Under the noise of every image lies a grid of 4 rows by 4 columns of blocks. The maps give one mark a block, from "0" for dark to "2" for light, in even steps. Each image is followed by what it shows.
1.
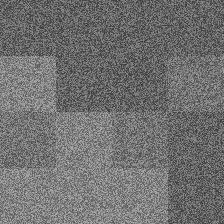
0 0 0 0
2 0 0 1
1 2 1 0
2 2 2 0
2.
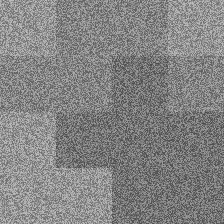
2 1 1 2
1 1 0 1
2 0 0 0
2 2 0 0
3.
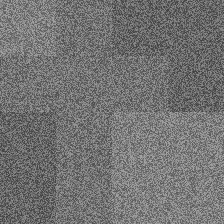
2 1 0 0
1 1 1 0
0 1 2 2
0 1 2 2
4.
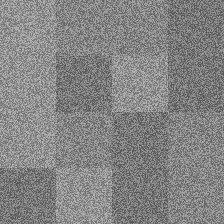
2 1 1 0
2 0 2 0
2 1 0 1
0 2 0 1
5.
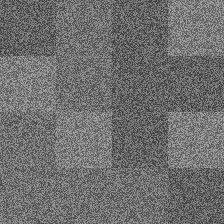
0 1 0 2
2 1 0 0
1 2 0 2
1 1 1 0
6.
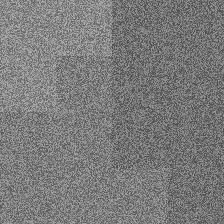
2 2 0 0
2 1 0 0
1 1 0 0
1 1 1 0
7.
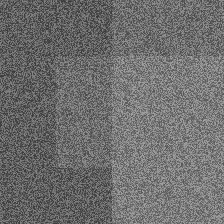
0 0 1 1
0 1 2 2
0 1 2 2
0 0 2 2
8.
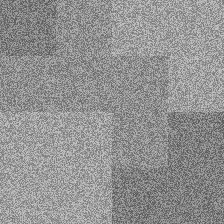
0 1 2 2
1 1 1 2
2 2 1 0
2 2 0 0
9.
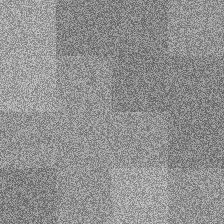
2 0 0 1
2 1 0 0
1 1 1 0
0 1 2 1
